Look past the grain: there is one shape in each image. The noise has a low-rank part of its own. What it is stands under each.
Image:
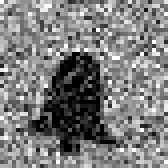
dark bell
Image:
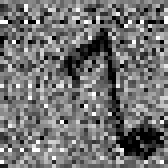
dark musical note
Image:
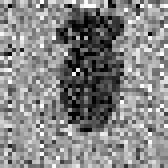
dark footprint
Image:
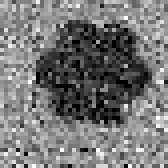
dark flower
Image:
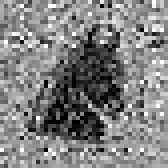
dark chess knight
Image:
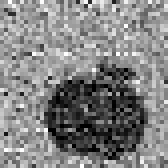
dark apple
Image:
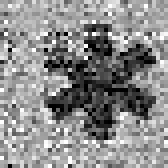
dark asterisk
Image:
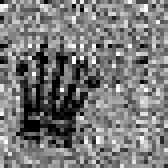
dark chess queen
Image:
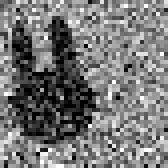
dark rabbit's head
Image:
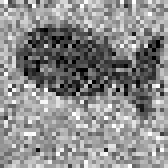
dark fish
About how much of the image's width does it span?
nearly all
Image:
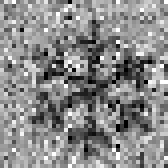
dark snowflake
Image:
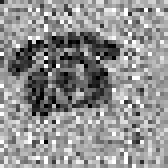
dark telephone
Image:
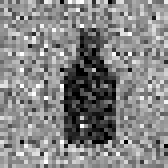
dark bottle
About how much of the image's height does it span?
two thirds
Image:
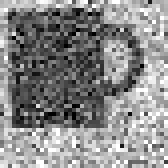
dark cup
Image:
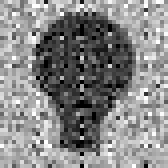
dark light bulb
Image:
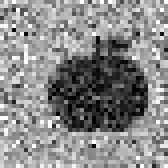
dark apple
